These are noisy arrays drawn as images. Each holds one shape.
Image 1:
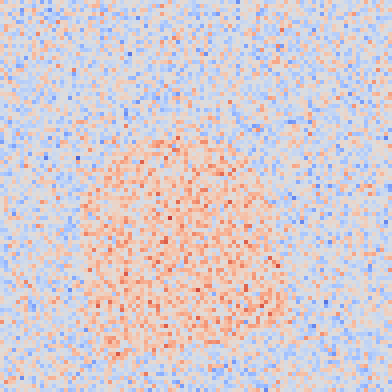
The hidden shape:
ghost
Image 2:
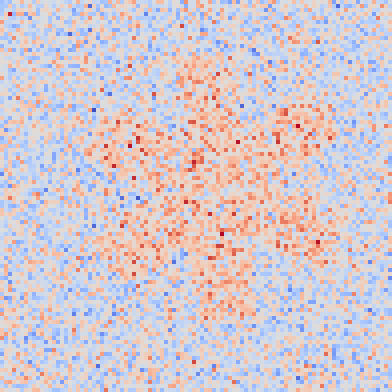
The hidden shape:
asterisk
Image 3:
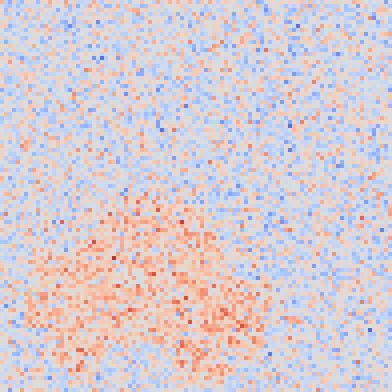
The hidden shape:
car
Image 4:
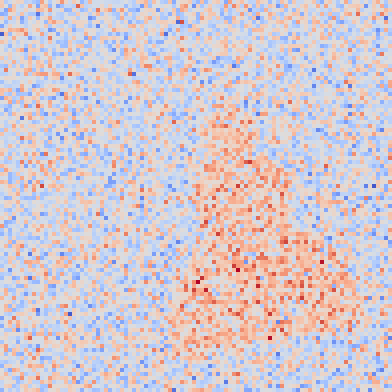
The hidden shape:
chess pawn
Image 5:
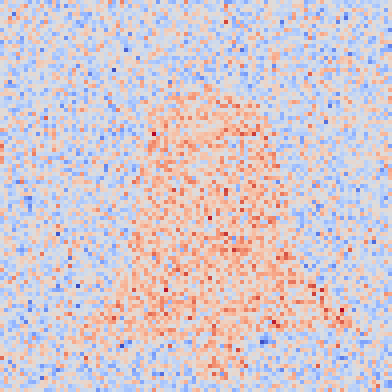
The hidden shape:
bell
